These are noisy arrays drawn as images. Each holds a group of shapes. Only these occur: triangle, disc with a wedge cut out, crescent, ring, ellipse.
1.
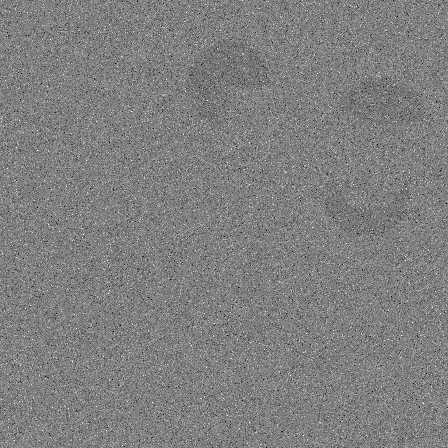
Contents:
top middle: disc with a wedge cut out; top right: ellipse; middle right: crescent
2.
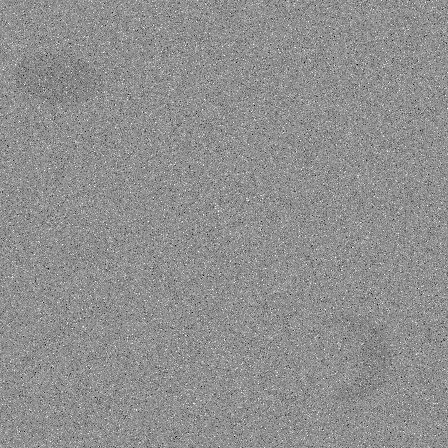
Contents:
top left: ellipse; bottom right: crescent
